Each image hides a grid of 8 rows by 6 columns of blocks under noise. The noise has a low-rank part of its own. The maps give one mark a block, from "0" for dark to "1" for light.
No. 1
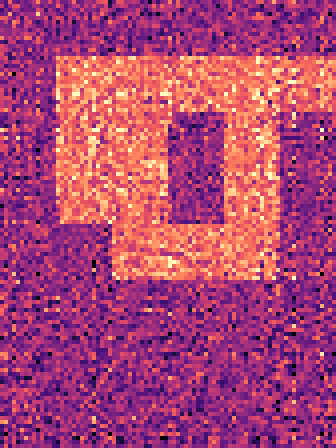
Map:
0 0 0 0 0 0
0 1 1 1 1 1
0 1 1 0 1 0
0 1 1 0 1 0
0 0 1 1 1 0
0 0 0 0 0 0
0 0 0 0 0 0
0 0 0 0 0 0
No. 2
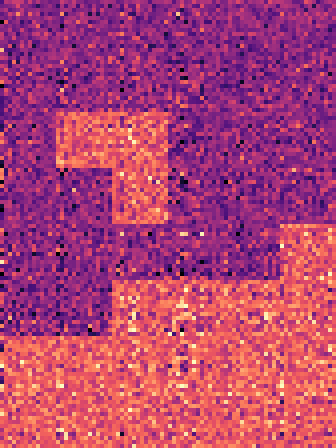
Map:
0 0 0 0 0 0
0 0 0 0 0 0
0 1 1 0 0 0
0 0 1 0 0 0
0 0 0 0 0 1
0 0 1 1 1 1
1 1 1 1 1 1
1 1 1 1 1 1
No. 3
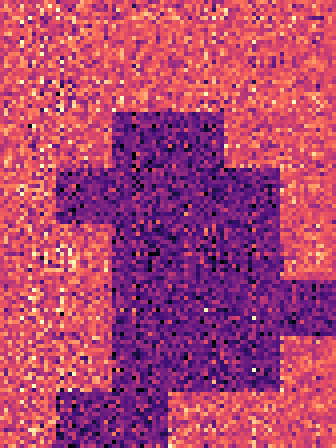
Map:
1 1 1 1 1 1
1 1 1 1 1 1
1 1 0 0 1 1
1 0 0 0 0 1
1 1 0 0 0 1
1 1 0 0 0 0
1 1 0 0 0 1
1 0 0 1 1 1
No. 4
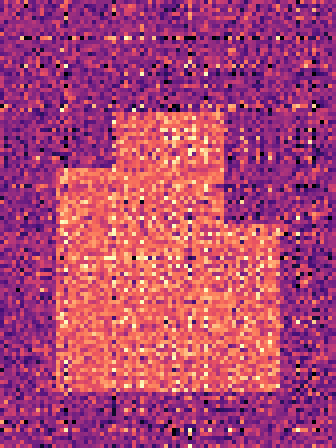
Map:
0 0 0 0 0 0
0 0 0 0 0 0
0 0 1 1 0 0
0 1 1 1 0 0
0 1 1 1 1 0
0 1 1 1 1 0
0 1 1 1 1 0
0 0 0 0 0 0
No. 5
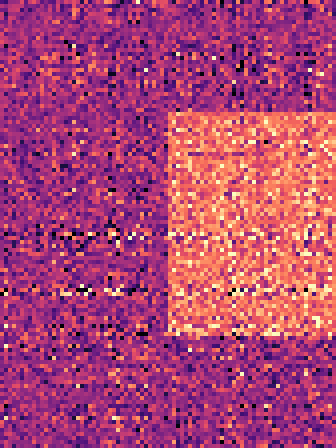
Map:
0 0 0 0 0 0
0 0 0 0 0 0
0 0 0 1 1 1
0 0 0 1 1 1
0 0 0 1 1 1
0 0 0 1 1 1
0 0 0 0 0 0
0 0 0 0 0 0
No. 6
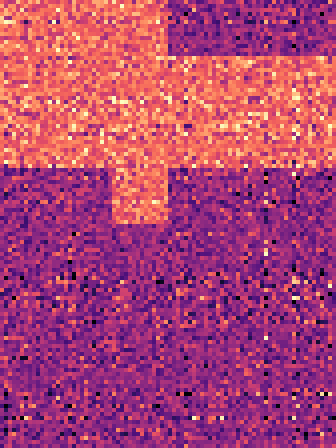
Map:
1 1 1 0 0 0
1 1 1 1 1 1
1 1 1 1 1 1
0 0 1 0 0 0
0 0 0 0 0 0
0 0 0 0 0 0
0 0 0 0 0 0
0 0 0 0 0 0
